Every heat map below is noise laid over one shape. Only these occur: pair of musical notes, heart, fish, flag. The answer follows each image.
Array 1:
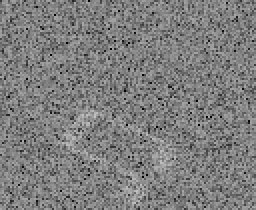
pair of musical notes
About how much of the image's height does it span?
half
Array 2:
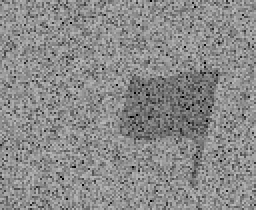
flag
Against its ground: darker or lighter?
darker
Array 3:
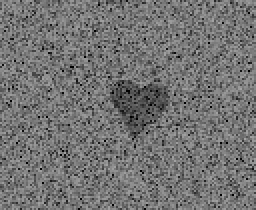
heart
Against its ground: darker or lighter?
darker
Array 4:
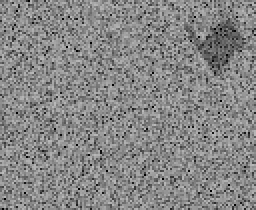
flag
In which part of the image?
top right
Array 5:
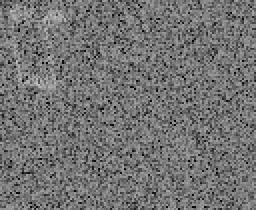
pair of musical notes
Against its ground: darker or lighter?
lighter
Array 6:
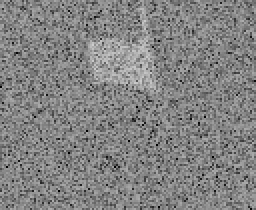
flag
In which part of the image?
top middle
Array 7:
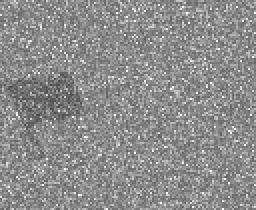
flag
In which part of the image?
middle left
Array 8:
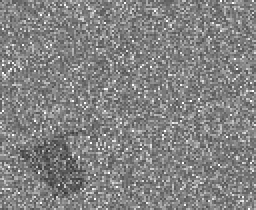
flag
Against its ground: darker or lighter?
darker
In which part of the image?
bottom left
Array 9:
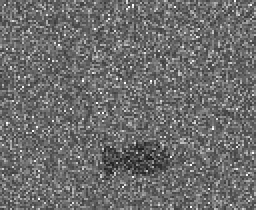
fish
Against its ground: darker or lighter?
darker
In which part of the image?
bottom middle
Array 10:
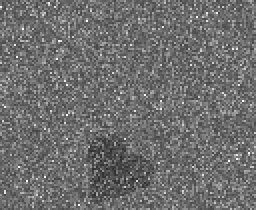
heart
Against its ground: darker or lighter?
darker
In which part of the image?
bottom middle
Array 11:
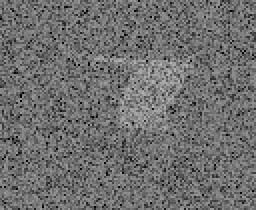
flag
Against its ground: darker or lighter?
lighter
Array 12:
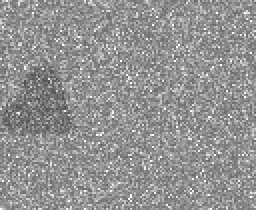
heart
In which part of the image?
middle left
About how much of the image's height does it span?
a third
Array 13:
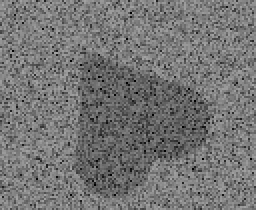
heart
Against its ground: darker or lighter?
darker
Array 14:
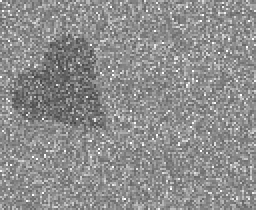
heart
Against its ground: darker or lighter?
darker
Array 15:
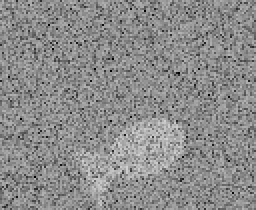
fish
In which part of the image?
bottom middle
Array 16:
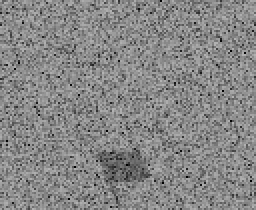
flag
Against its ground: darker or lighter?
darker
